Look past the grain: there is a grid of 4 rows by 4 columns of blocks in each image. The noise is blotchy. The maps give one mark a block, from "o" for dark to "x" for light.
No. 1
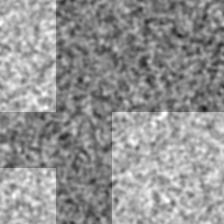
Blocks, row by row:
x o o o
x o o o
o o x x
x o x x
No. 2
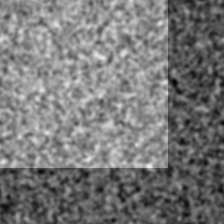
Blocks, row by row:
x x x o
x x x o
x x x o
o o o o
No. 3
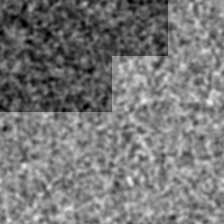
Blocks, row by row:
o o o x
o o x x
x x x x
x x x x
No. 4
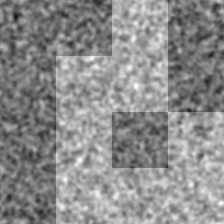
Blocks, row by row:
o o x o
o x x o
o x o x
o x x x
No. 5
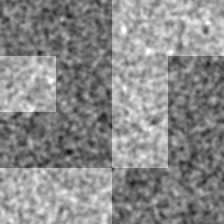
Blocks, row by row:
o o x x
x o x o
o o x o
x x o o
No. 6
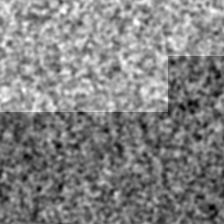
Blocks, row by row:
x x x x
x x x o
o o o o
o o o o
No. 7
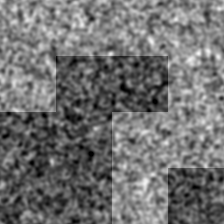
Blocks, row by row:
x x x x
x o o x
o o x x
o o x o
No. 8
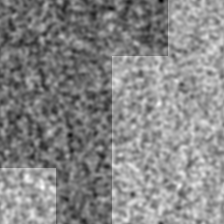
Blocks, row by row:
o o o x
o o x x
o o x x
x o x x
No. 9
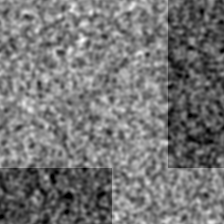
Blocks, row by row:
x x x o
x x x o
x x x o
o o x x
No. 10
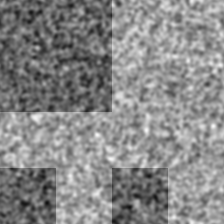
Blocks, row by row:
o o x x
o o x x
x x x x
o x o x
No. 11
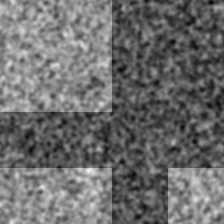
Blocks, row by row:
x x o o
x x o o
o o o o
x x o x
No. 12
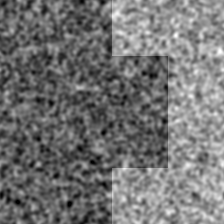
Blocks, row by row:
o o x x
o o o x
o o o x
o o x x
